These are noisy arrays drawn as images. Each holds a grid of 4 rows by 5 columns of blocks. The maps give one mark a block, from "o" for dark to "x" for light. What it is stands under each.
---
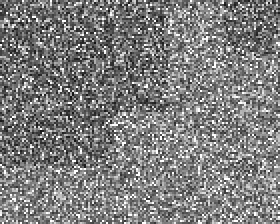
o o o x o
o o o x x
o o x x x
x x x x x
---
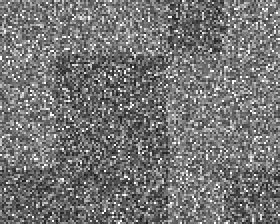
x x x o x
x o o x x
x o o x x
o o o x o
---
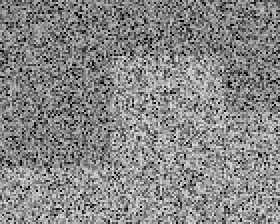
o o o o o
o o x x o
o o x x x
x x x x x
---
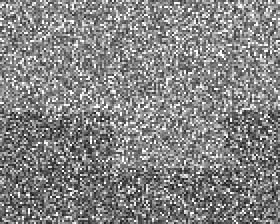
x x x x x
x x x x x
o o x x o
o o o o o
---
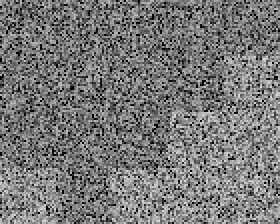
o o o o o
o o o o x
o o o x x
x o x x x
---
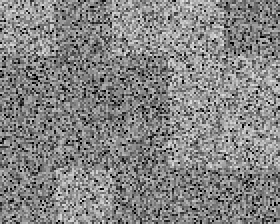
x o x x o
o o o x x
o o o x x
o x o o o
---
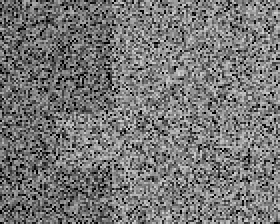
o o x x x
o o x x x
o x x x x
o o x x x
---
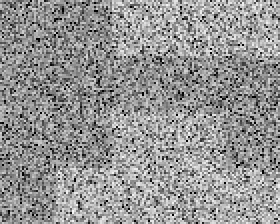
o o x x x
o o o o o
o o x x o
o x x x x
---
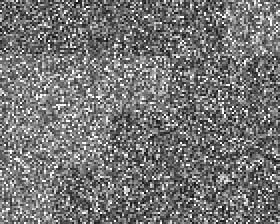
o o o o x
x x x o o
x x o o o
x o o o o
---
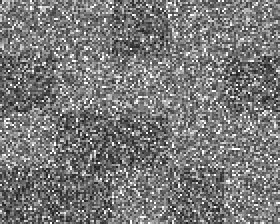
x x o x x
o x x x o
x o o x x
o o x o x
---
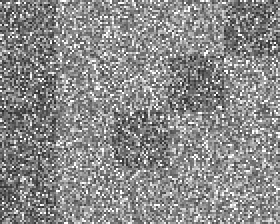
o x x x o
o x x o x
o x o x x
o x x x x
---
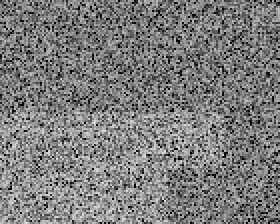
o o o o o
o o o o o
x x x x o
x x x o o
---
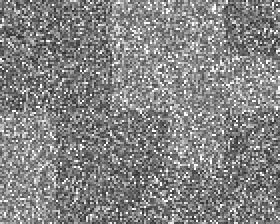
o o x x o
o o x x x
x o o x o
x o o o o
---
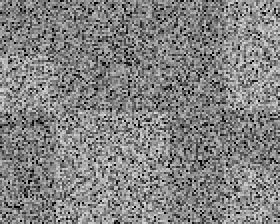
o o o o x
x o o o x
o x x o o
o x x o x
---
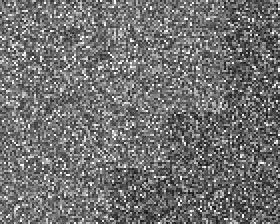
x x x x o
x x x x o
x x x o o
x x o o o
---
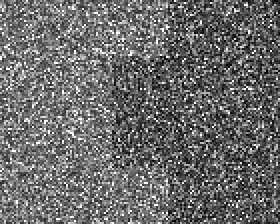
x x x o o
x x o o o
x x o o o
x x x o o
